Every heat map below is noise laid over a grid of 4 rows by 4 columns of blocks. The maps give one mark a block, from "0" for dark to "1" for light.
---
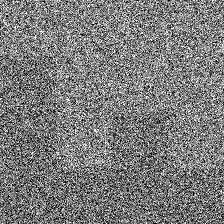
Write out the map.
1111
0111
0101
0000
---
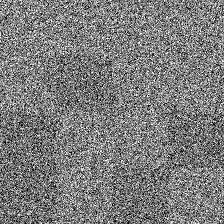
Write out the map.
1111
1011
0110
0101
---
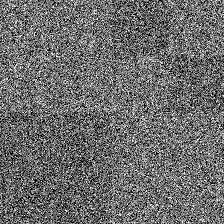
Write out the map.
1101
1110
0011
0011
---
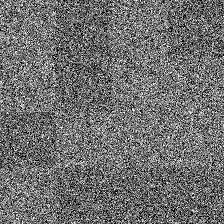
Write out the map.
1010
1011
0111
1000
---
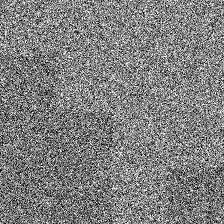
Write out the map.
1111
0111
0011
0010
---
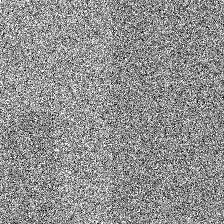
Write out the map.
1100
1100
0100
0100
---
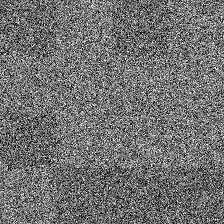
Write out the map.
0101
1111
0111
1000
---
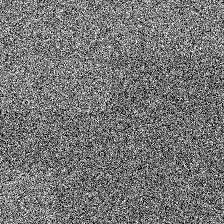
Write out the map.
1111
1100
0000
1000
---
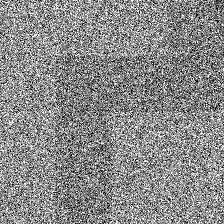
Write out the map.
1110
1000
1011
1011
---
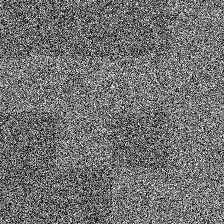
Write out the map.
0001
1111
0101
0011
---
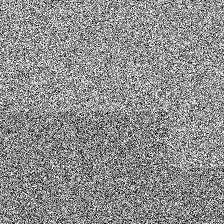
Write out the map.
1111
1111
0001
0000
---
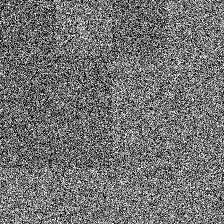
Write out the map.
0101
0011
0011
1111
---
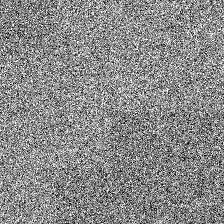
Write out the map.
0111
1111
1100
1000
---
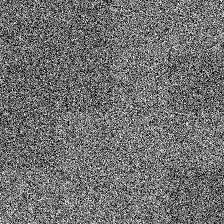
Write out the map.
0011
0010
0111
1110
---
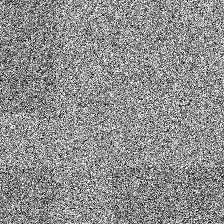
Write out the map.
0111
0111
1111
0100
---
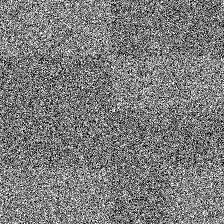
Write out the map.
1100
0011
0000
1101
